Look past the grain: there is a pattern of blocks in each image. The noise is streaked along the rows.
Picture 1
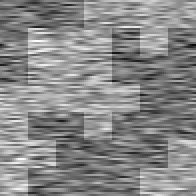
mirrored about the diagonal from the top left
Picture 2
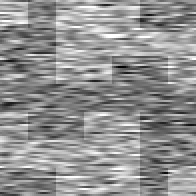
the same after a half turn
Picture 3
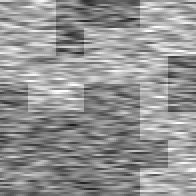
no symmetry
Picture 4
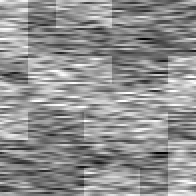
the same after a half turn
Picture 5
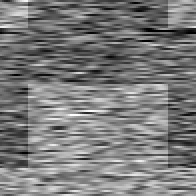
left and right mirror each other
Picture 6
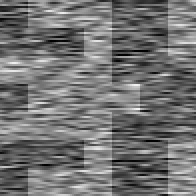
top and bottom mirror each other
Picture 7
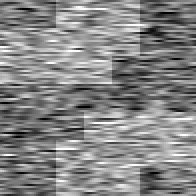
the same after a half turn
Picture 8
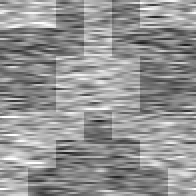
left and right mirror each other
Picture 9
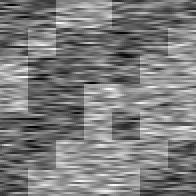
mirrored about the diagonal from the top left
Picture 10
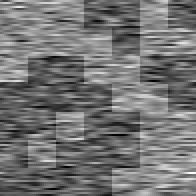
mirrored about the diagonal from the bottom left
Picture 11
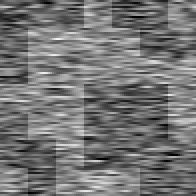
mirrored about the diagonal from the top left
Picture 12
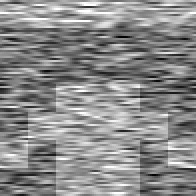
left and right mirror each other
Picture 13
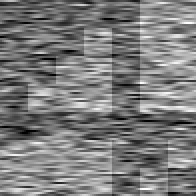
mirrored about the diagonal from the top left
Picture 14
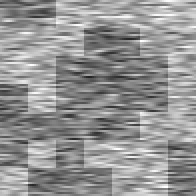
mirrored about the diagonal from the bottom left
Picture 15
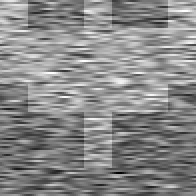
left and right mirror each other
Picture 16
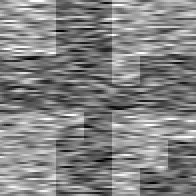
mirrored about the diagonal from the top left
